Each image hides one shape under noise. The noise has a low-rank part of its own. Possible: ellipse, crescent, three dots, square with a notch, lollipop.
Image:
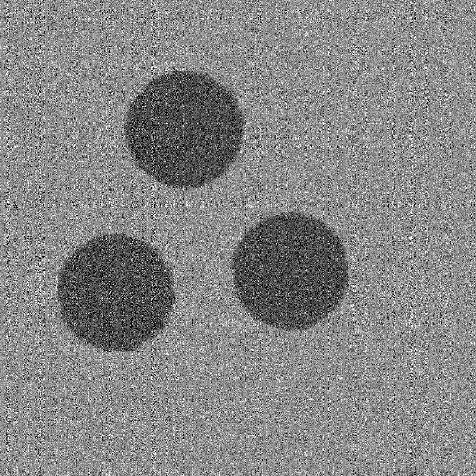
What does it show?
dark three dots
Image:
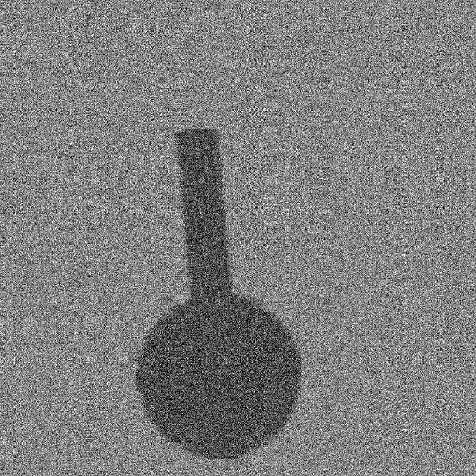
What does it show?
dark lollipop
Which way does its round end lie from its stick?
down
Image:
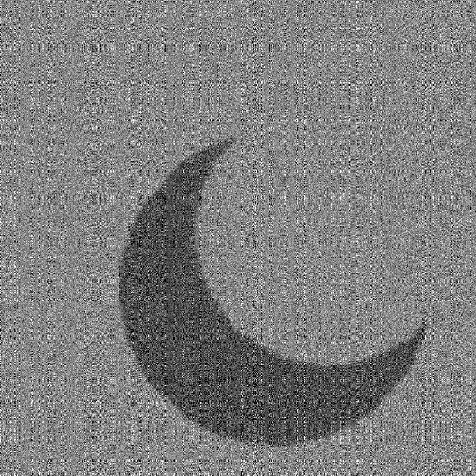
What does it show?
dark crescent
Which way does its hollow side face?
up and right
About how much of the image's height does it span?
two thirds
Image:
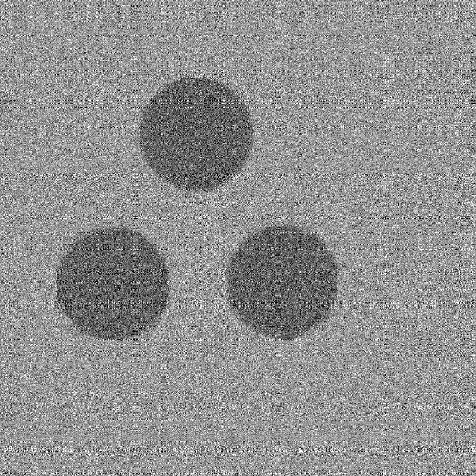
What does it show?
dark three dots
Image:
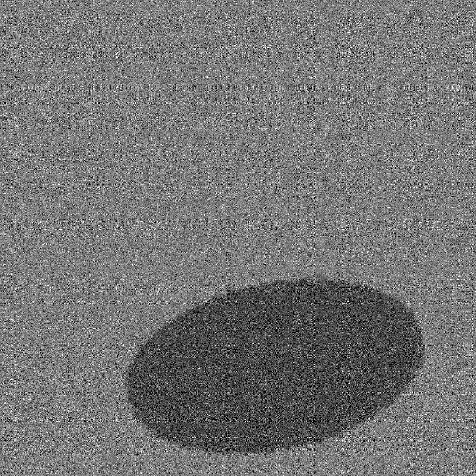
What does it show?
dark ellipse
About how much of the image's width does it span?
two thirds
